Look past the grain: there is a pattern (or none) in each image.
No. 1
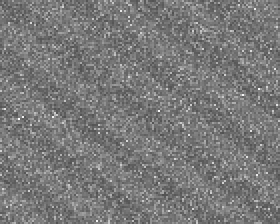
diagonal stripes
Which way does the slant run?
top left to bottom right
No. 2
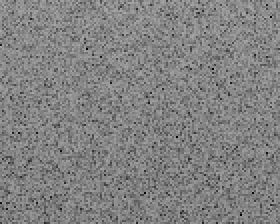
a smooth slope
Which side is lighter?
top
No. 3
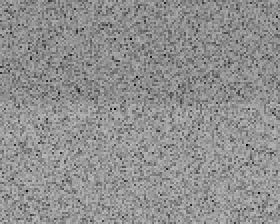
a sharp edge
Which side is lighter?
bottom
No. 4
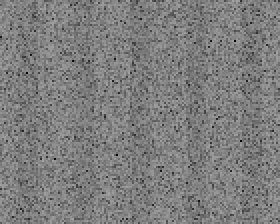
vertical stripes
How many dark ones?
5
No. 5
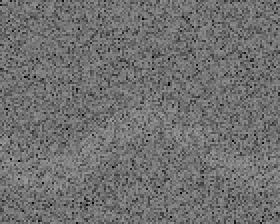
a wavy band
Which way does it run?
left to right
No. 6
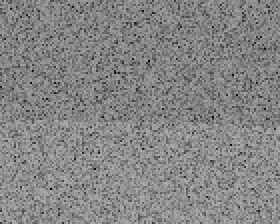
a sharp edge
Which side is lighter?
bottom
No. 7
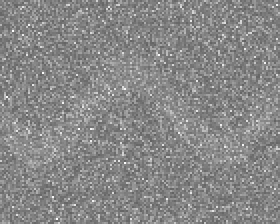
a wavy band
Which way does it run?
left to right
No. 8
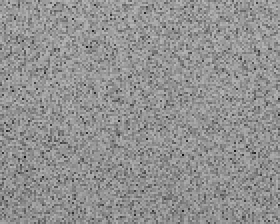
a smooth slope
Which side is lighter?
top
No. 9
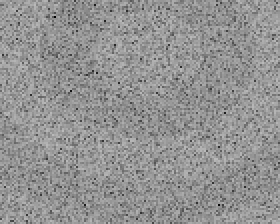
rings round one point
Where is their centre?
top middle
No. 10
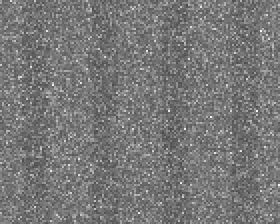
vertical stripes
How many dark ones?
4
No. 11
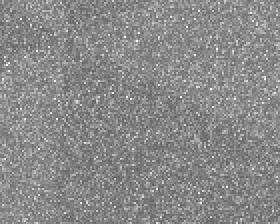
spokes from one point
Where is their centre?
top left
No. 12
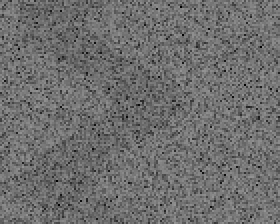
a wavy band
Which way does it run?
top to bottom
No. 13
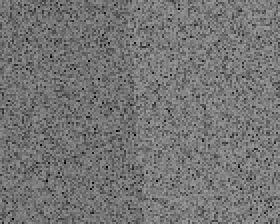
a sharp edge
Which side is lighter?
right
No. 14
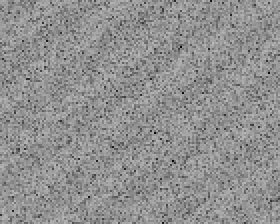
diagonal stripes
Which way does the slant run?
bottom left to top right
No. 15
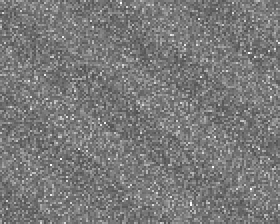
diagonal stripes
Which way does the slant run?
top left to bottom right
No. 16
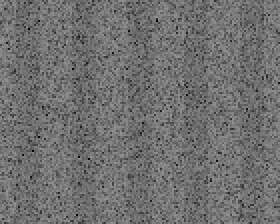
vertical stripes
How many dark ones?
5
